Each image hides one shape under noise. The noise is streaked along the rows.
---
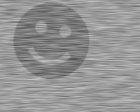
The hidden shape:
smiling face
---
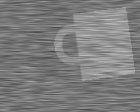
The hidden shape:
cup
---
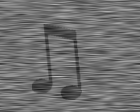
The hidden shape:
pair of musical notes
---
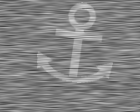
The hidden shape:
anchor
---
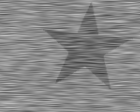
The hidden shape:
star
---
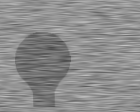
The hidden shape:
light bulb
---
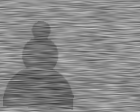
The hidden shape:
chess pawn
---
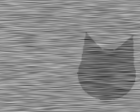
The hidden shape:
cat's head
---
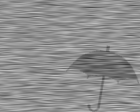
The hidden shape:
umbrella
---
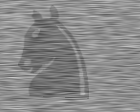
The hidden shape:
chess knight
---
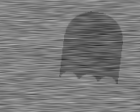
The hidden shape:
ghost
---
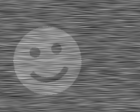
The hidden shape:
smiling face
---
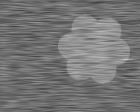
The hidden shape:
flower
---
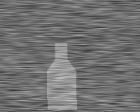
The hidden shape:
bottle
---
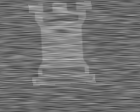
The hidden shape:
chess rook
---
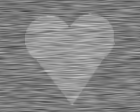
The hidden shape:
heart
